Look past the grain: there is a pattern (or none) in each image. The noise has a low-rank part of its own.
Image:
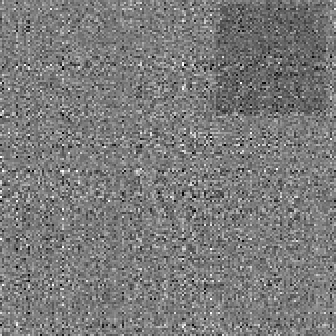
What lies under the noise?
one block
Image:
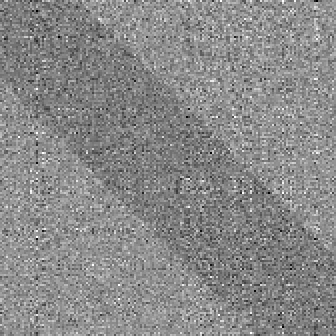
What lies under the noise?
a diagonal band
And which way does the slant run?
top left to bottom right
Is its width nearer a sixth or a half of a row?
a half
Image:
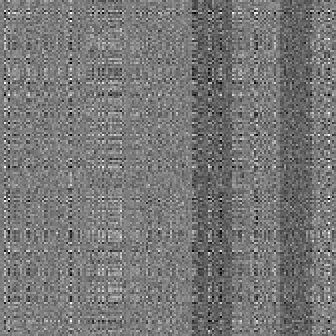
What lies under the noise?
bands of columns
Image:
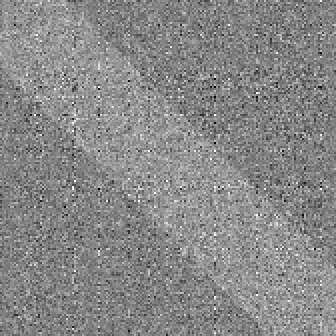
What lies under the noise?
a diagonal band
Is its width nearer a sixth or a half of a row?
a half
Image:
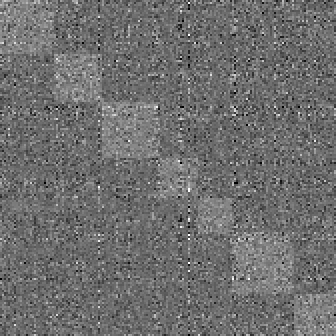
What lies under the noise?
blocks along the diagonal
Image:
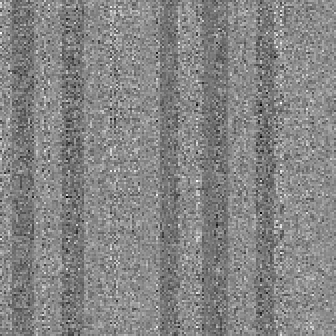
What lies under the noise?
bands of columns
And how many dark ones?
5
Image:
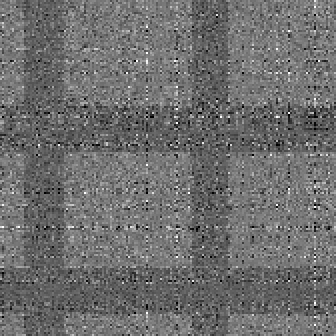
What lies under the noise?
bands of rows crossing bands of columns
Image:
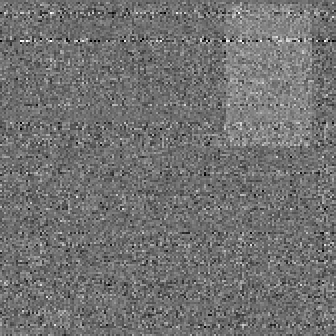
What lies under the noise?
one block
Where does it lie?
top right
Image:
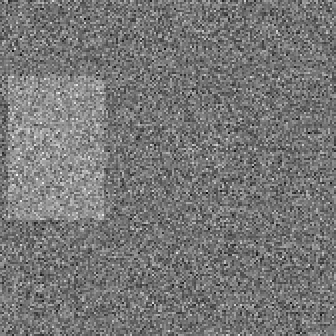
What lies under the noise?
one block
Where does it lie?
middle left
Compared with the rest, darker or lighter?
lighter
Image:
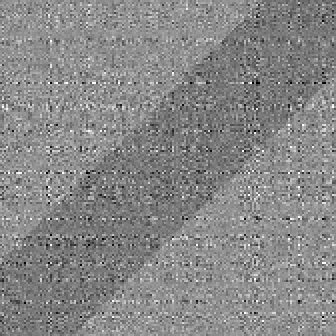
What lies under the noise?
a diagonal band
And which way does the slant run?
bottom left to top right
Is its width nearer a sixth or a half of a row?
a half
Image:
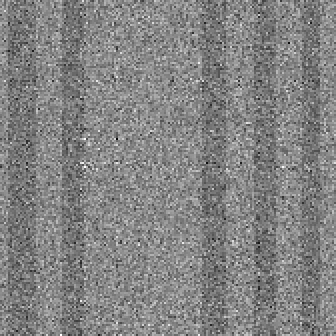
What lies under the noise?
bands of columns
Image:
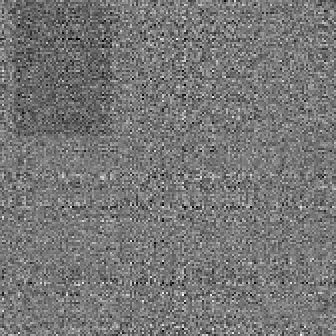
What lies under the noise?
one block
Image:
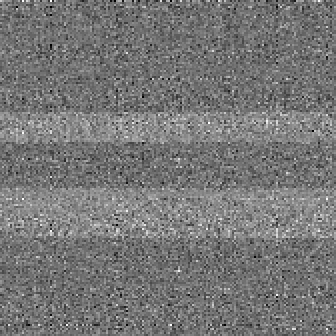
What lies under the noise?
bands of rows
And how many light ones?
2
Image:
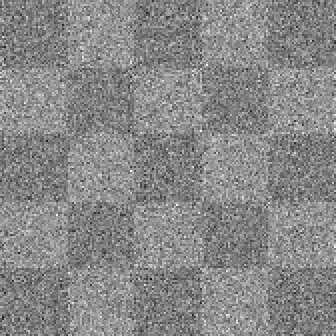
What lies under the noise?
a checkerboard
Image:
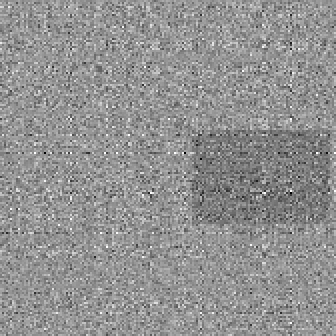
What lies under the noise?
one block
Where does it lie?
middle right
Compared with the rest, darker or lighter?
darker
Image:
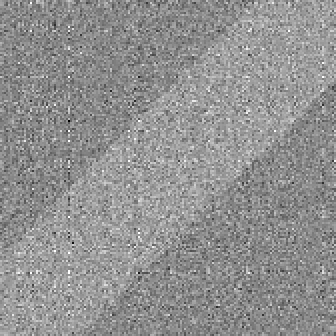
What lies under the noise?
a diagonal band
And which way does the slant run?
bottom left to top right
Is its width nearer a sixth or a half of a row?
a half
